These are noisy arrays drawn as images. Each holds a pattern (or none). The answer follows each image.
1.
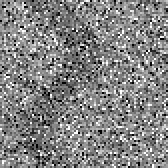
a wavy band
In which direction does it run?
top to bottom
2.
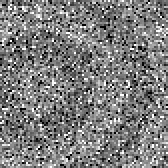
rings round one point
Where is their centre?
middle left
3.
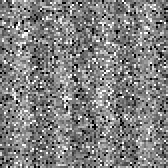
vertical stripes
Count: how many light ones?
4
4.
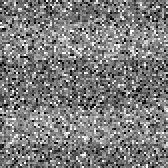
horizontal stripes
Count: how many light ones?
2
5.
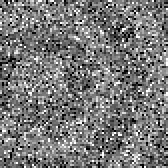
rings round one point
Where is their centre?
middle left
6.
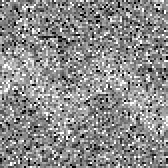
a wavy band
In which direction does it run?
left to right
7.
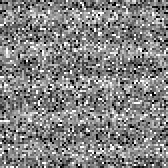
horizontal stripes
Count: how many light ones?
5
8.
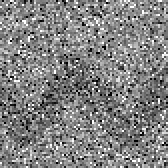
a wavy band
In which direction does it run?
left to right
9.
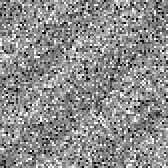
diagonal stripes
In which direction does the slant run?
bottom left to top right
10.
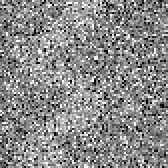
a wavy band
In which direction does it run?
top to bottom
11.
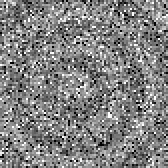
rings round one point
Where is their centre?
centre
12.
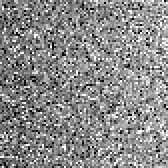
a smooth slope
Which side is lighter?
right
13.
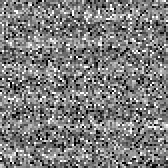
horizontal stripes
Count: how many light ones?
6
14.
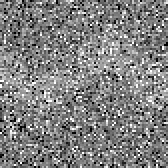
a wavy band
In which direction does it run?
left to right
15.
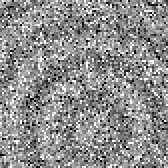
rings round one point
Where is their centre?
bottom middle
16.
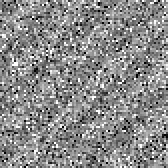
diagonal stripes
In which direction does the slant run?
bottom left to top right
